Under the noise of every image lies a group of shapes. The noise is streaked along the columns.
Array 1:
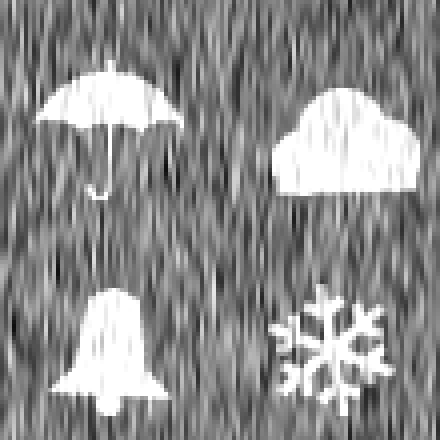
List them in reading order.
top left: umbrella; top right: cloud; bottom left: bell; bottom right: snowflake
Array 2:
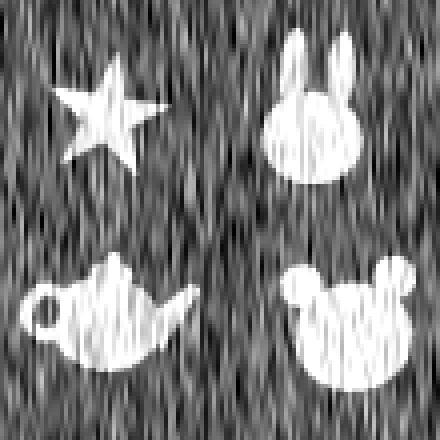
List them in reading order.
top left: star; top right: rabbit's head; bottom left: teapot; bottom right: bear's head
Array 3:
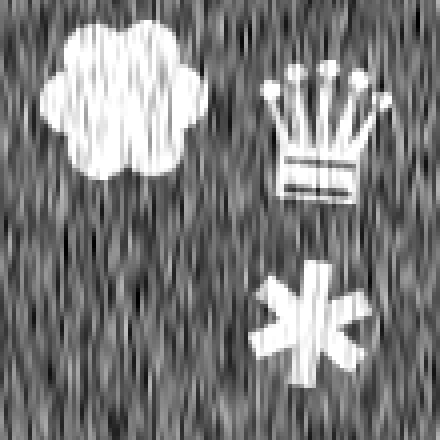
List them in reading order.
top left: flower; top right: chess queen; bottom right: asterisk
